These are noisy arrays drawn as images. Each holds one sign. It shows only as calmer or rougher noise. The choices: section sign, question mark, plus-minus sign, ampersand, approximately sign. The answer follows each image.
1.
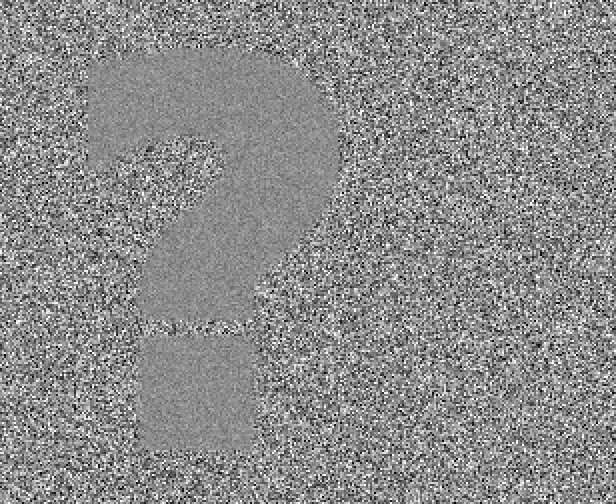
question mark
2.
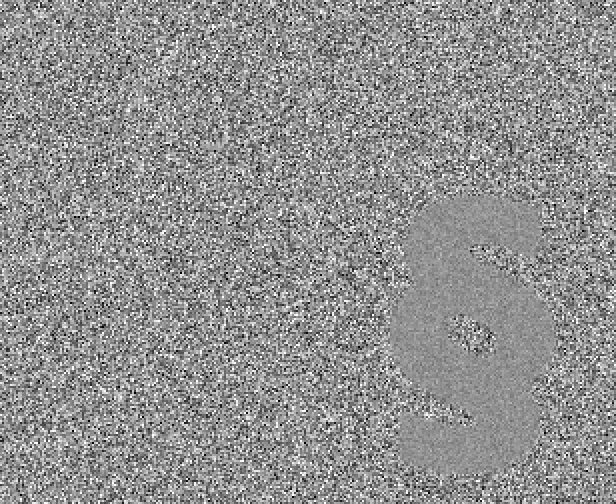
section sign
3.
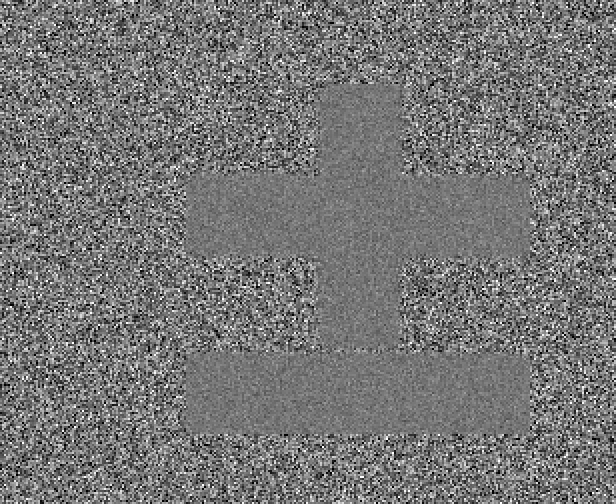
plus-minus sign
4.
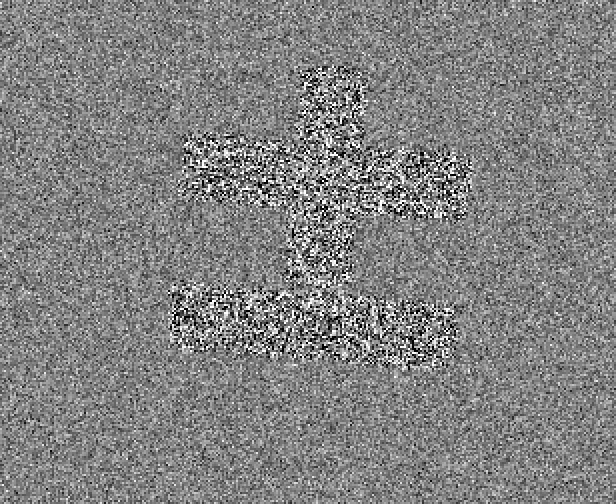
plus-minus sign
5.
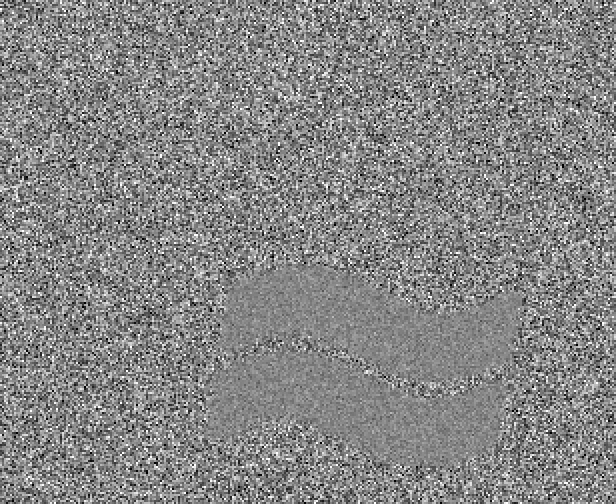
approximately sign
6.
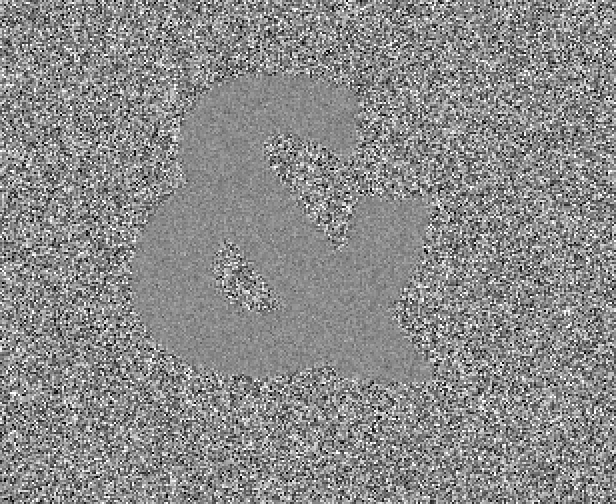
ampersand
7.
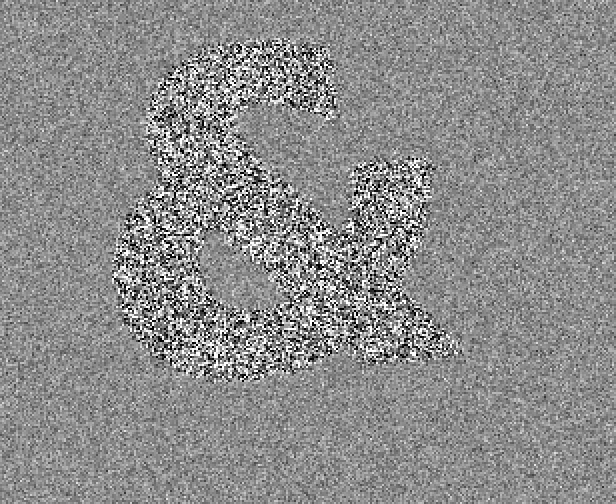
ampersand
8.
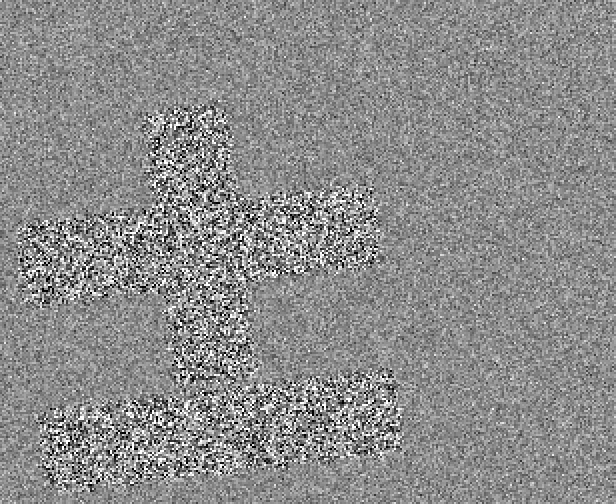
plus-minus sign
